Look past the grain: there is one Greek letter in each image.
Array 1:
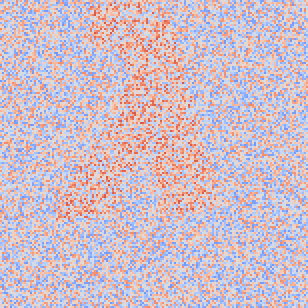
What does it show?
red lambda
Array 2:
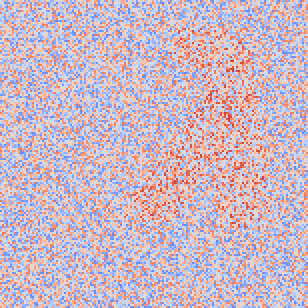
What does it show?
red lambda
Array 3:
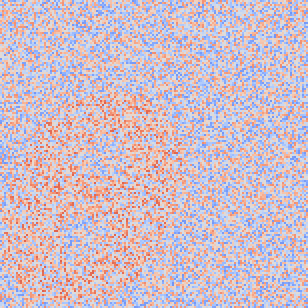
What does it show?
red theta
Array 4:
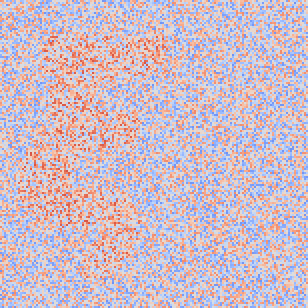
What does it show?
red xi
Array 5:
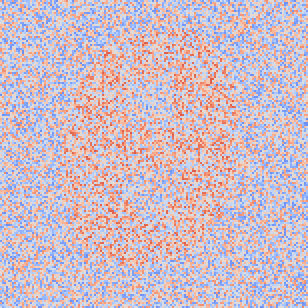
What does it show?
red theta
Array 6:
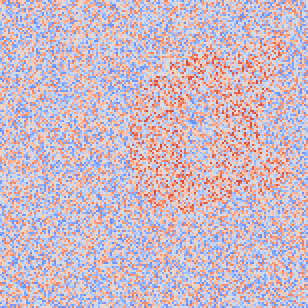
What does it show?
red alpha
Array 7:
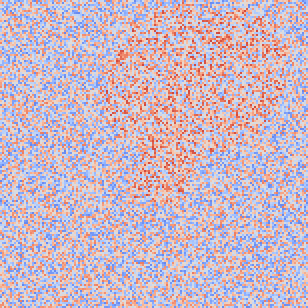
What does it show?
red phi
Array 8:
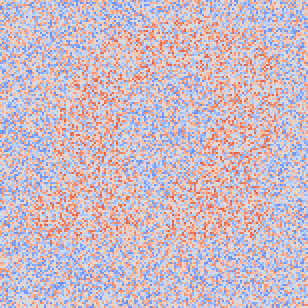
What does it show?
red omega
